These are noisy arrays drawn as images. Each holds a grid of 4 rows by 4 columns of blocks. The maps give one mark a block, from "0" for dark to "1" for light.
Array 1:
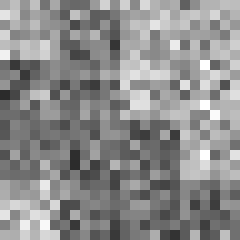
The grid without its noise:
1 0 1 1
0 0 1 1
0 0 0 1
1 0 0 0
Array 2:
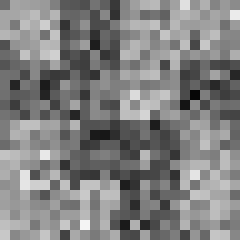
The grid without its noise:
1 0 1 1
0 0 1 0
1 0 0 1
1 1 0 1
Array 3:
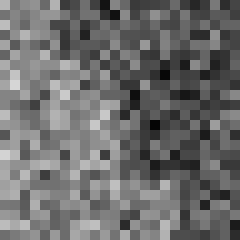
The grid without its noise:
1 0 0 0
1 1 0 0
1 1 0 0
1 1 1 0
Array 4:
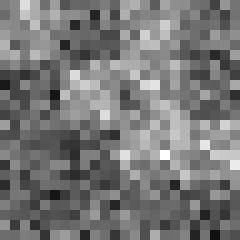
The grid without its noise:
1 0 1 0
0 1 1 0
0 0 1 1
0 0 0 0
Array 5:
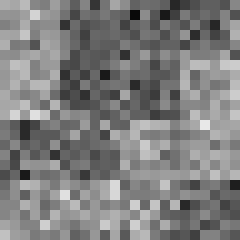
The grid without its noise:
1 0 0 0
1 0 0 1
0 0 1 1
1 1 1 0
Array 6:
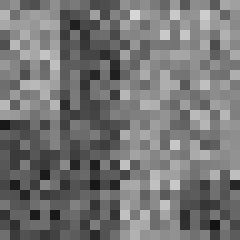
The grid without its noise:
1 0 1 1
1 0 1 1
0 0 1 1
0 0 1 0
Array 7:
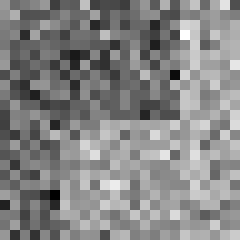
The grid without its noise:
0 0 0 1
0 0 0 1
0 1 1 1
0 1 1 1
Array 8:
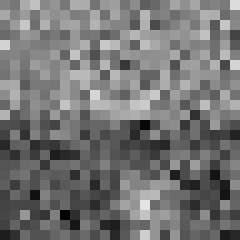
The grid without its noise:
1 1 1 1
1 1 1 1
0 0 0 0
0 0 1 0
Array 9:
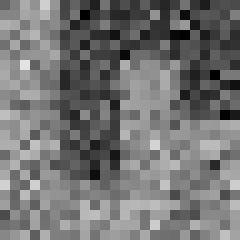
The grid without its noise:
1 0 0 0
1 0 1 0
1 0 1 1
1 1 1 1
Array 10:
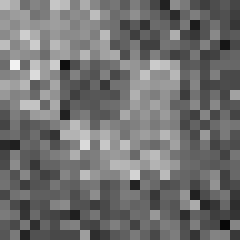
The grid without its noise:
1 1 0 0
1 0 1 0
0 1 1 0
0 0 0 0
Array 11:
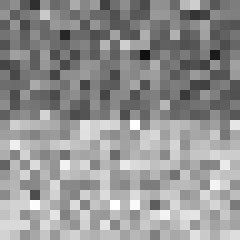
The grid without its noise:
0 0 0 0
0 0 0 0
1 1 1 1
1 1 1 1
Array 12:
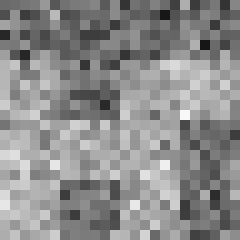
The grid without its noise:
0 0 0 0
1 0 1 1
1 1 1 0
1 0 1 0
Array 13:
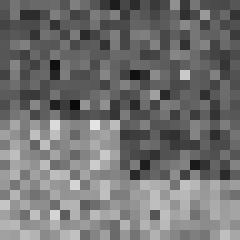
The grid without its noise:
0 0 0 0
0 0 0 0
1 1 0 0
1 1 1 1
